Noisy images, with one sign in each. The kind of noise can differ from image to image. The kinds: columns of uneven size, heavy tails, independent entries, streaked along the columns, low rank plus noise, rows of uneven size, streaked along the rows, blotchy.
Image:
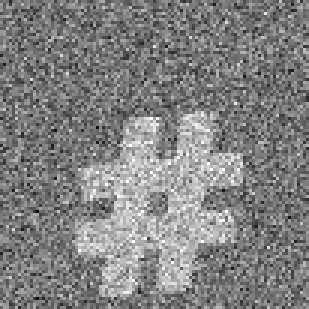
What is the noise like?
independent entries
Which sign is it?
hash sign
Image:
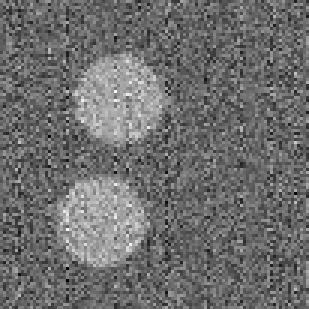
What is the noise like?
columns of uneven size
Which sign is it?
colon
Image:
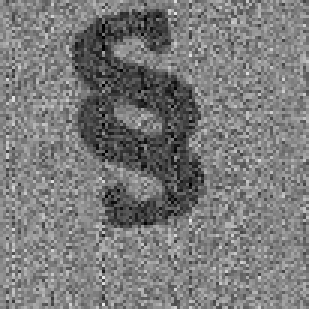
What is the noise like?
columns of uneven size
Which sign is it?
section sign
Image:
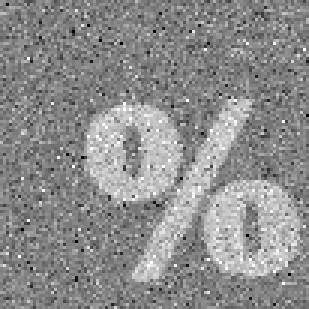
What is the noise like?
heavy tails
